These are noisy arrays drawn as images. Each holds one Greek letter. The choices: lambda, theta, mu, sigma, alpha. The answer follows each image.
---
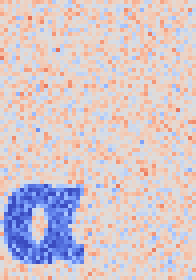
alpha
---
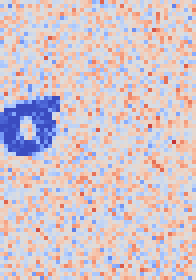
sigma
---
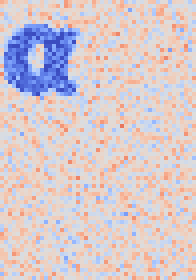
alpha
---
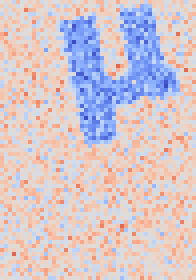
mu
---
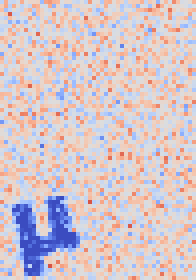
mu
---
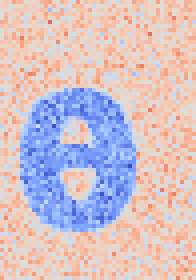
theta
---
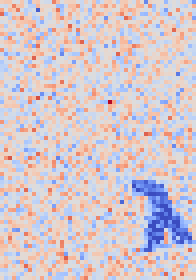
lambda
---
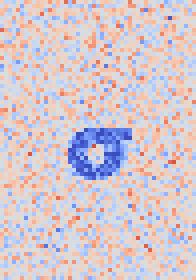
sigma
